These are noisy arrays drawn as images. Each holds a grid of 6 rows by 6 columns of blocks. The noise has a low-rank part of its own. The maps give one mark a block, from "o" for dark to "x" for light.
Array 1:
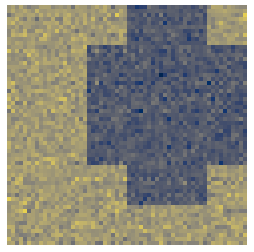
x x x o o x
x x o o o o
x x o o o o
x x o o o o
x x x o o x
x x x x x x
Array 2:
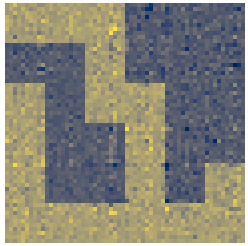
x x x o o o
o o x o o o
x o x x o o
x o o x o o
x o o x o x
x x x x x x
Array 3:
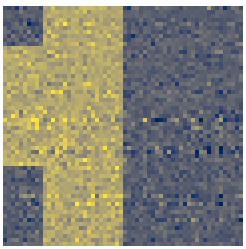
o x x o o o
x x x o o o
x x x o o o
x x x o o o
o x x o o o
o x x o o o
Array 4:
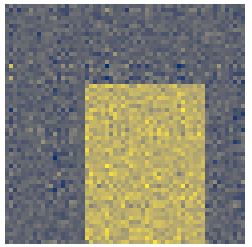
o o o o o o
o o o o o o
o o x x x o
o o x x x o
o o x x x o
o o x x x o
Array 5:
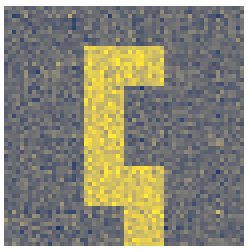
o o o o o o
o o x x o o
o o x o o o
o o x o o o
o o x x o o
o o o x o o
